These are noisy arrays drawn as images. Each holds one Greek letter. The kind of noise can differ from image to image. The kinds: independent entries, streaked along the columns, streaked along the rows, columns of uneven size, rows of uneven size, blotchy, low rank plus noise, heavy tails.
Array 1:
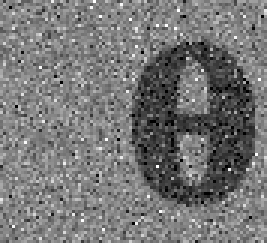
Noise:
heavy tails
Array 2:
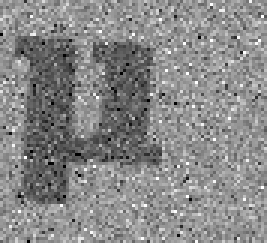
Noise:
heavy tails
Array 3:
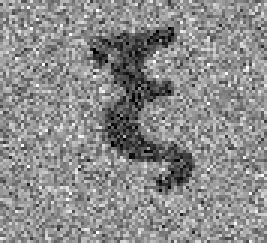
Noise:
independent entries
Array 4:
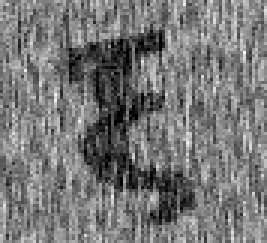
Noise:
streaked along the columns
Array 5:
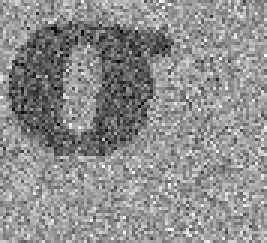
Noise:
independent entries
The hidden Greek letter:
sigma
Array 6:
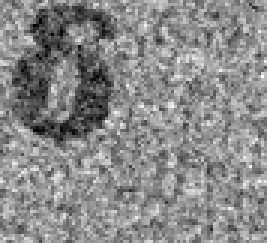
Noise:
blotchy
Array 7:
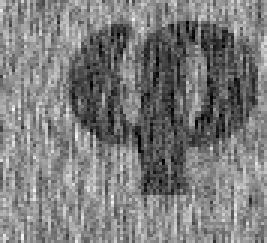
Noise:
streaked along the columns
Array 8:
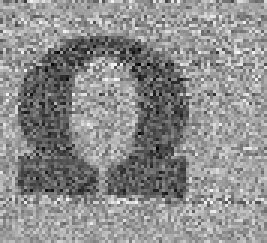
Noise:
rows of uneven size
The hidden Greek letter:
omega
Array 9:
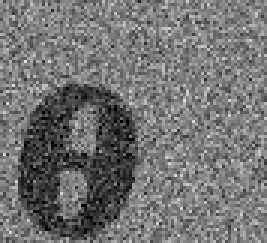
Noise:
independent entries
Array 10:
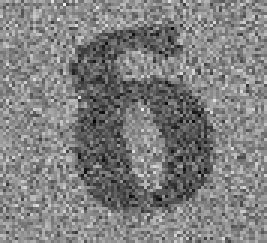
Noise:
low rank plus noise
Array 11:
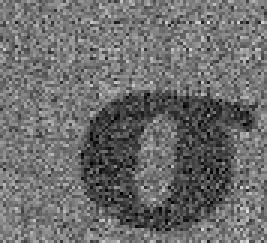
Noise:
low rank plus noise
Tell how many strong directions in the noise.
one
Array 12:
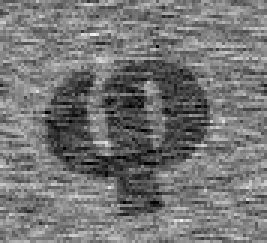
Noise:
streaked along the rows
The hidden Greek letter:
phi
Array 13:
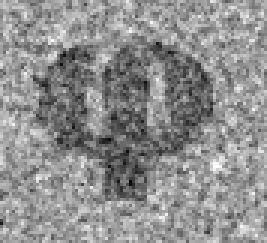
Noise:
blotchy
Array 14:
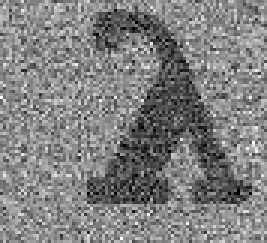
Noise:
low rank plus noise
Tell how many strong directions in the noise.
three or four
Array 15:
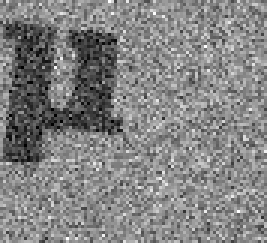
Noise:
independent entries
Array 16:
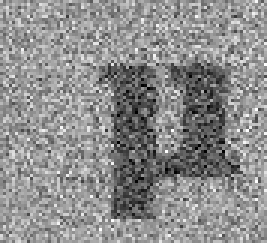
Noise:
low rank plus noise
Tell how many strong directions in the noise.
three or four
